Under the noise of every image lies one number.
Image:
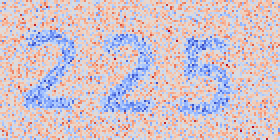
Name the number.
225
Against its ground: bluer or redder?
bluer
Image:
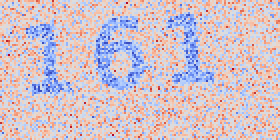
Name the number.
161
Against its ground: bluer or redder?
bluer
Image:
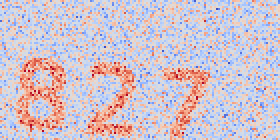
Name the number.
827
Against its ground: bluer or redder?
redder
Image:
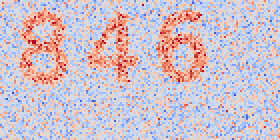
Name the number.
846
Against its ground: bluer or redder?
redder
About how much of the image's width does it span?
two thirds
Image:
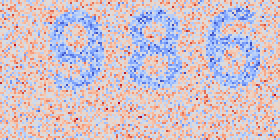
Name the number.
986
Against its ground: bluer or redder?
bluer
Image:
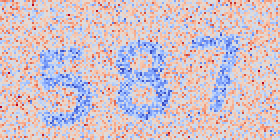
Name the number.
587
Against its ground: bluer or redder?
bluer
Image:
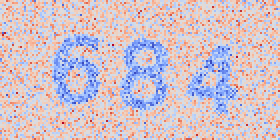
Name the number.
684
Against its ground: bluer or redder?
bluer
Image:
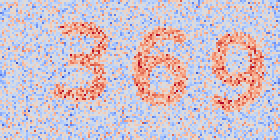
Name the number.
369
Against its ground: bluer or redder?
redder
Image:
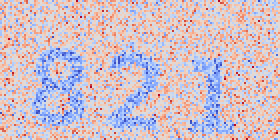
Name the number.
821
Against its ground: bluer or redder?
bluer
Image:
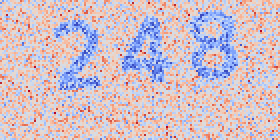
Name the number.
248
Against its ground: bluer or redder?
bluer
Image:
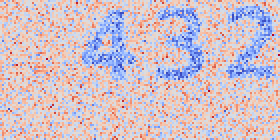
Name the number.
432
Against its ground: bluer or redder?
bluer
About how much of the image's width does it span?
two thirds
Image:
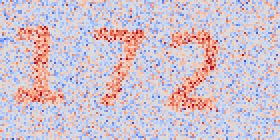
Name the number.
172
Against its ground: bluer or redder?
redder
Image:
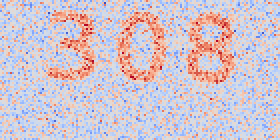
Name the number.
308
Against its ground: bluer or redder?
redder
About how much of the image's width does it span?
two thirds
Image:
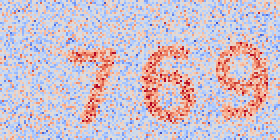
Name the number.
769
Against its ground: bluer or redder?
redder
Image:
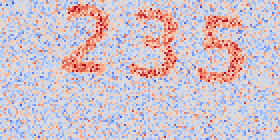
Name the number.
235
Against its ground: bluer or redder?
redder
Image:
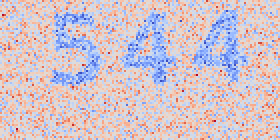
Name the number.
544
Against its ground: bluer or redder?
bluer
